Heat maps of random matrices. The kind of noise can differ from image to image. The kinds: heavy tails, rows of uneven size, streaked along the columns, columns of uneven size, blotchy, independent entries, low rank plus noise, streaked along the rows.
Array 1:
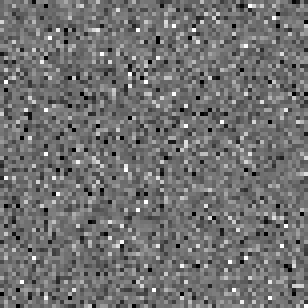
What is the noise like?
heavy tails
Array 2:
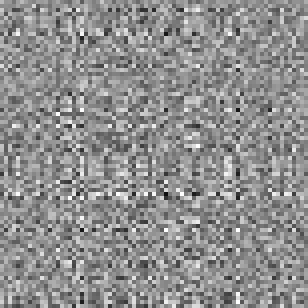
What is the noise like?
low rank plus noise
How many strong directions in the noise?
two
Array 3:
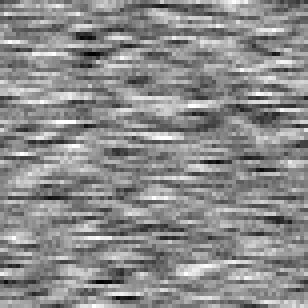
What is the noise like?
streaked along the rows
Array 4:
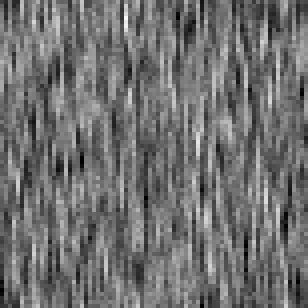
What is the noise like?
streaked along the columns
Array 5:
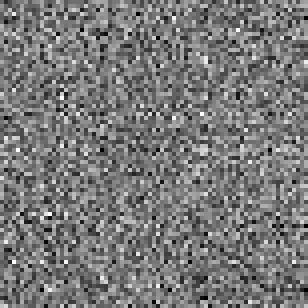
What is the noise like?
low rank plus noise
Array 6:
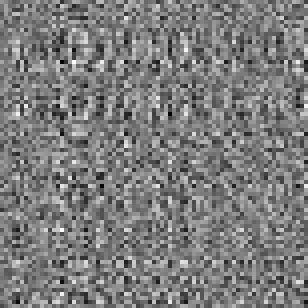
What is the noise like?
low rank plus noise
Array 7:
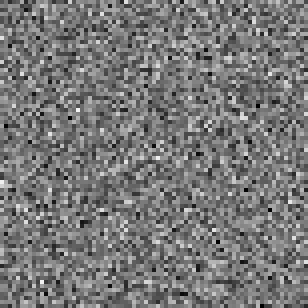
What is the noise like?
independent entries
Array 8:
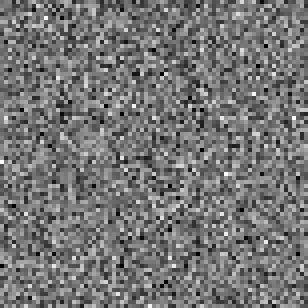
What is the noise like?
independent entries
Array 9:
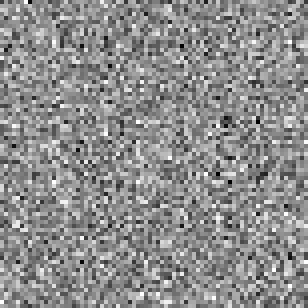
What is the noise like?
low rank plus noise
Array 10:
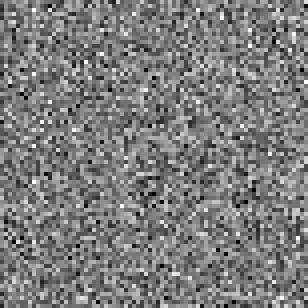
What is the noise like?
independent entries
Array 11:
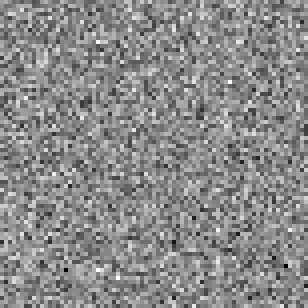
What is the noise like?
independent entries
